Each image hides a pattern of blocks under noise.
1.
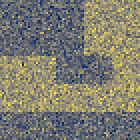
no symmetry
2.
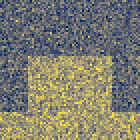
left and right mirror each other
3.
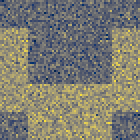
left and right mirror each other
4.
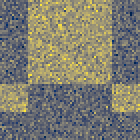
left and right mirror each other
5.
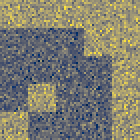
mirrored about the diagonal from the bottom left
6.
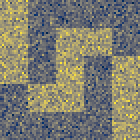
the same after a half turn
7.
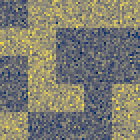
no symmetry
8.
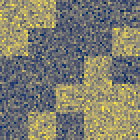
mirrored about the diagonal from the top left
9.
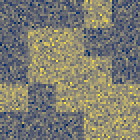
mirrored about the diagonal from the top left
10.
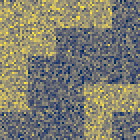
mirrored about the diagonal from the top left
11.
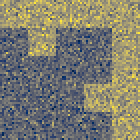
mirrored about the diagonal from the bottom left
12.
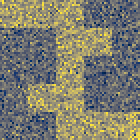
the same after a half turn
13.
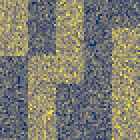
no symmetry
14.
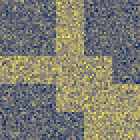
mirrored about the diagonal from the top left
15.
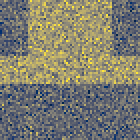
left and right mirror each other
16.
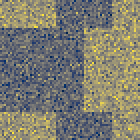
top and bottom mirror each other
